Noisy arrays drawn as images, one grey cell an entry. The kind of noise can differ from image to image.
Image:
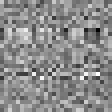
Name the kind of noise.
low rank plus noise
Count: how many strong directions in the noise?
one
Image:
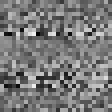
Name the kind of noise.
rows of uneven size
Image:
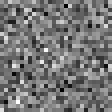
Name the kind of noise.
independent entries
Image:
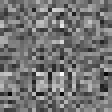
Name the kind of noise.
low rank plus noise
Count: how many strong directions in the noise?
one
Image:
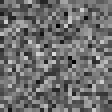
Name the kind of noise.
independent entries
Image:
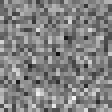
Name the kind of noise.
low rank plus noise
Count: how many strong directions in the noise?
five to eight
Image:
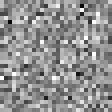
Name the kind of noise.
low rank plus noise
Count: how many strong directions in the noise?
five to eight
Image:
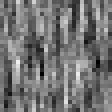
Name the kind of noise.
streaked along the columns
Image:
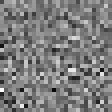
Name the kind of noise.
low rank plus noise
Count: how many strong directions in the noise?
three or four
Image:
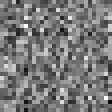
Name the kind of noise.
low rank plus noise
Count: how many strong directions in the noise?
three or four
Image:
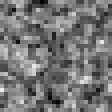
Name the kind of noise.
blotchy
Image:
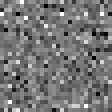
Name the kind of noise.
heavy tails
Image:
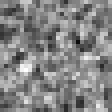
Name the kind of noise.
blotchy
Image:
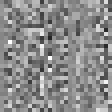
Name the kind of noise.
columns of uneven size
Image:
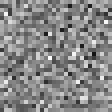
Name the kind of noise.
independent entries
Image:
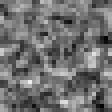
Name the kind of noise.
blotchy
